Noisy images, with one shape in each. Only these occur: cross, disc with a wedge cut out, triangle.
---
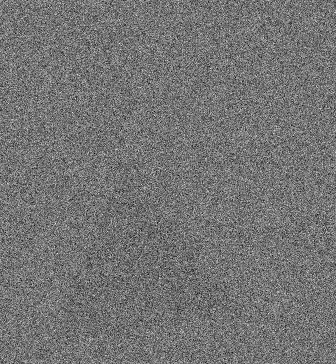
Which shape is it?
triangle
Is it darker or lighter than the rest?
darker
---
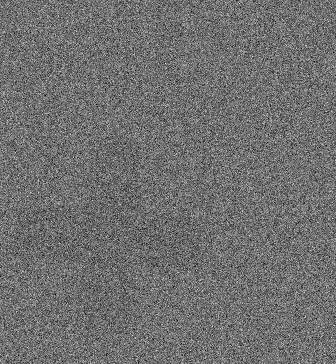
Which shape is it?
cross
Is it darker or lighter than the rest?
darker
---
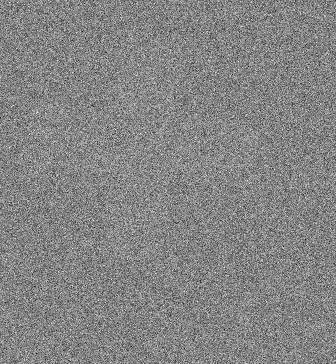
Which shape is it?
cross
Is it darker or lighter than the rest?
lighter
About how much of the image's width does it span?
two thirds
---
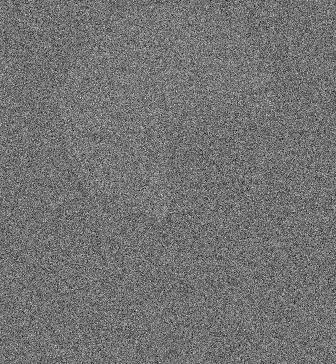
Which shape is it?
disc with a wedge cut out
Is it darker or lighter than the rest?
lighter
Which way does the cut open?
down and right
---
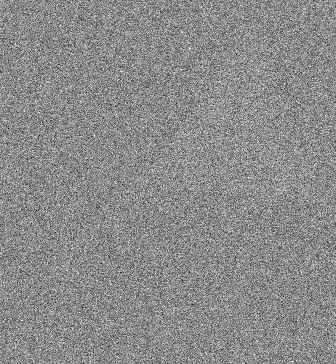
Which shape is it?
triangle
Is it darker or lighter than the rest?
lighter
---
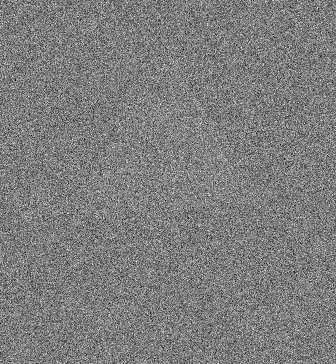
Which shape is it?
triangle
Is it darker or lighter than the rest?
lighter
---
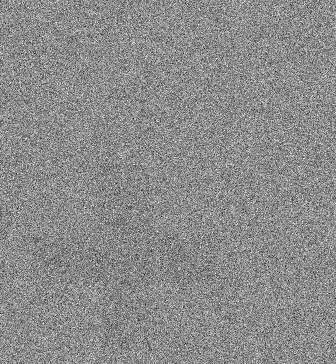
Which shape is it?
cross
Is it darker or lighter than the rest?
darker
